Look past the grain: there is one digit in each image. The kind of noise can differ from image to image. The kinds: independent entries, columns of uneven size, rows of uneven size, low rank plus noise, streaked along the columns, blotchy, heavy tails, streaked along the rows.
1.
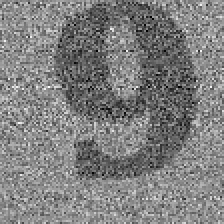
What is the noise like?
rows of uneven size
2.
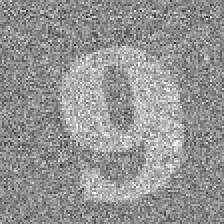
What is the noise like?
low rank plus noise
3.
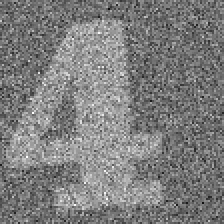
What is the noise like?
independent entries
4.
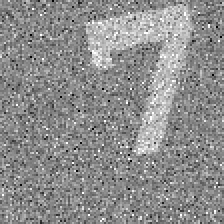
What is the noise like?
heavy tails
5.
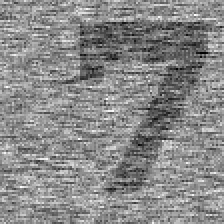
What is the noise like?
streaked along the rows
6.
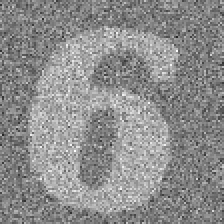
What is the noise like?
low rank plus noise
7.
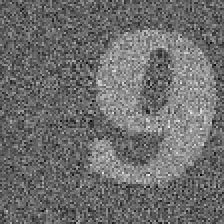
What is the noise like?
low rank plus noise
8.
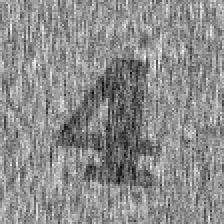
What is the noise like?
streaked along the columns
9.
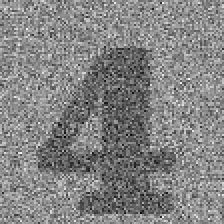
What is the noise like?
low rank plus noise
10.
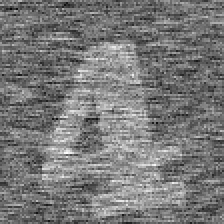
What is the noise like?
streaked along the rows
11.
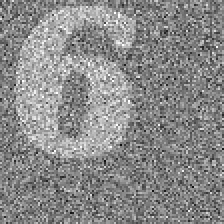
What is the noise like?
low rank plus noise
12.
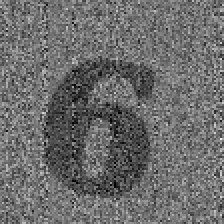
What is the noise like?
columns of uneven size
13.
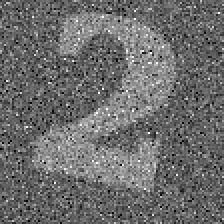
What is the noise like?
heavy tails
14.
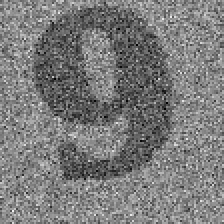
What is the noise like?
independent entries
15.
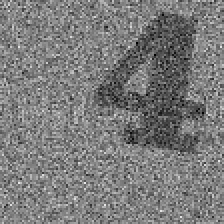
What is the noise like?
low rank plus noise
